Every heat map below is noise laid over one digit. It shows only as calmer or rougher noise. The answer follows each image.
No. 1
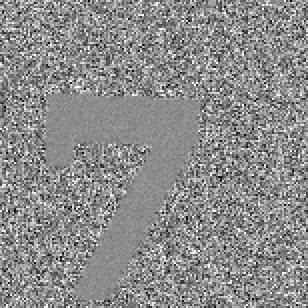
7
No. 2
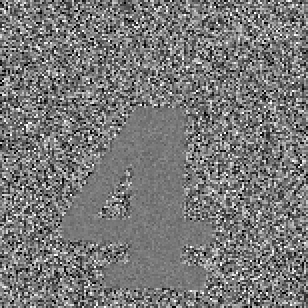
4
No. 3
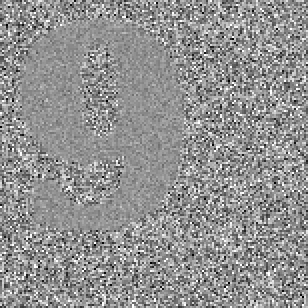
9
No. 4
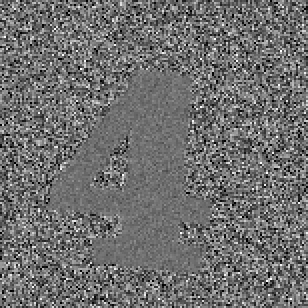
4
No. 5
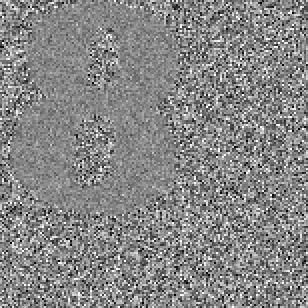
8
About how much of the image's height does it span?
two thirds
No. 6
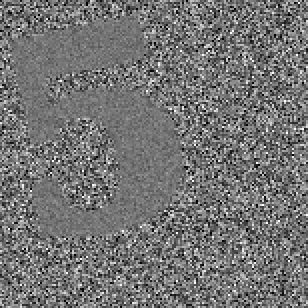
5
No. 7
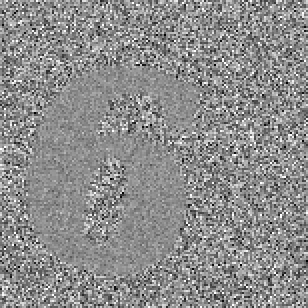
6
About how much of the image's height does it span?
two thirds
